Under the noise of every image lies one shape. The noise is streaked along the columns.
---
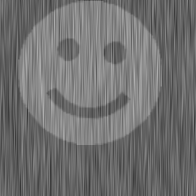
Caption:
light smiling face
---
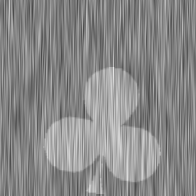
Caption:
light club
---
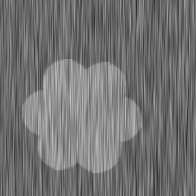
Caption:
light flower
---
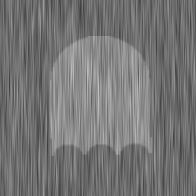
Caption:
light ghost
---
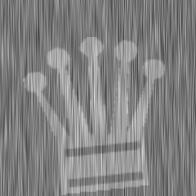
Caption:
light chess queen
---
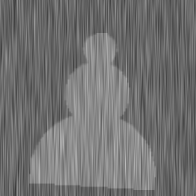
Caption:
light chess pawn
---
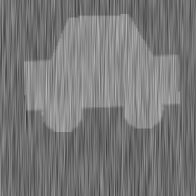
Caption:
light car
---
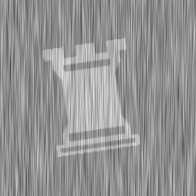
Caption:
light chess rook
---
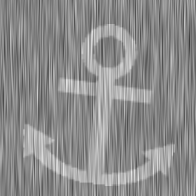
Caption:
light anchor
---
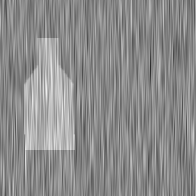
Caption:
light bottle
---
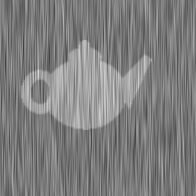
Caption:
light teapot
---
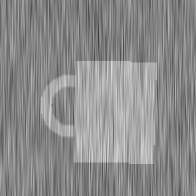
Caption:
light cup
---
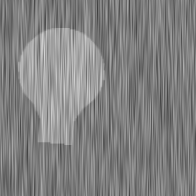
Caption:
light light bulb
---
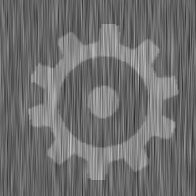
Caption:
light gear
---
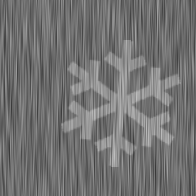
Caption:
light snowflake
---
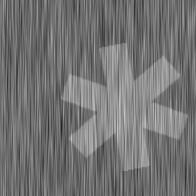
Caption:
light asterisk
